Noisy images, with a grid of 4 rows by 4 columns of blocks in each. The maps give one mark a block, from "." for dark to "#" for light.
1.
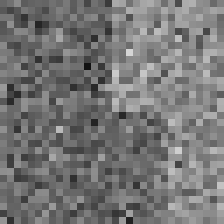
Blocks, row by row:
. . # #
. . # #
. . . #
. . . #
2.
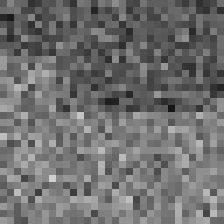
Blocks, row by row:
. . . .
# . . .
# # # #
# # # #
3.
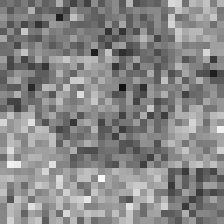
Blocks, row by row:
. . . #
. # . .
# . . #
# # # .
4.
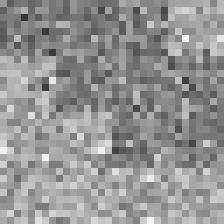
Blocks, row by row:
. . . #
# . . .
# # . .
# # # #
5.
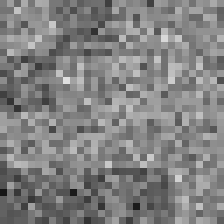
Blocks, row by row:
# . # #
. # # #
# # # #
. . . #
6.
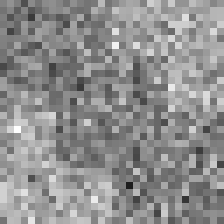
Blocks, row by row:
. . # #
. . . #
# . . .
# # . .
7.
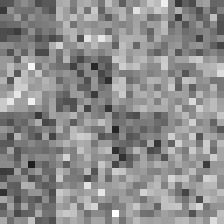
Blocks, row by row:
. # # .
# . # #
. # . #
. # # #
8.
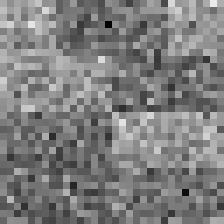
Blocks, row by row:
# . . #
# # . .
. . # #
. . . .
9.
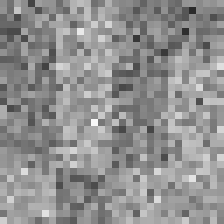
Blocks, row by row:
. # . .
. # . #
. # . #
# . # #
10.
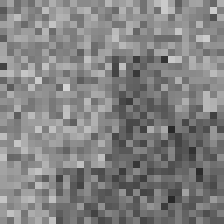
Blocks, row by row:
# # # #
# # . #
# # . .
# . . .
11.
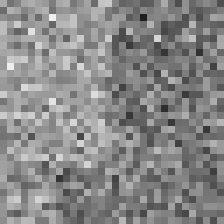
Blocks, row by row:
# # . .
# # . .
# # . .
# . . .
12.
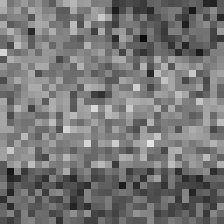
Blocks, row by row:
# # . .
# # # #
# # # #
. . . .
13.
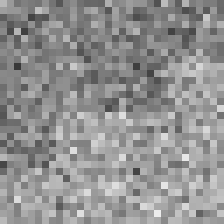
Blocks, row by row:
. . . .
. . . #
. # # #
# # # #
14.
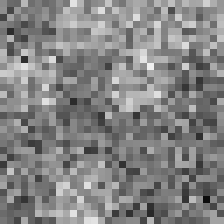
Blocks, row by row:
. # # #
# . # .
. . . .
. # . .
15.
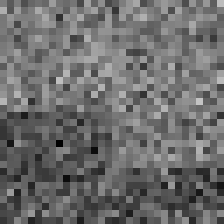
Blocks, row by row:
# # # #
# # # #
. . # #
. . . .
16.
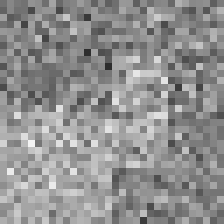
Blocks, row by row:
. . . .
. . # .
# # # .
# # . .
